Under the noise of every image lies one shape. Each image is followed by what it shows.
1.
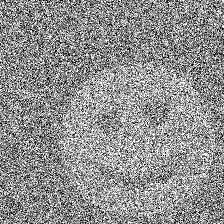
smiling face
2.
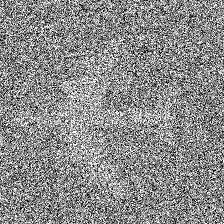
airplane
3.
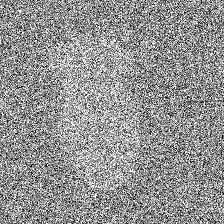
footprint
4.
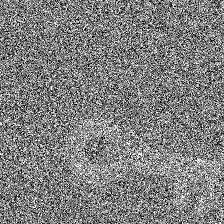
key
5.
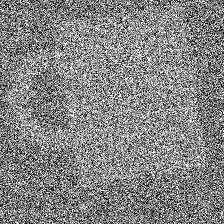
cup
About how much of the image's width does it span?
nearly all
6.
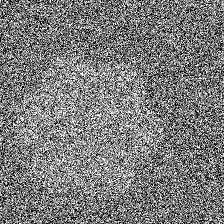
flower
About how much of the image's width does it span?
two thirds
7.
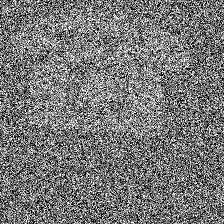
telephone
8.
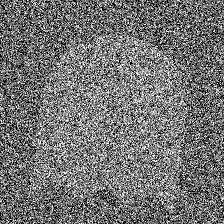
ghost
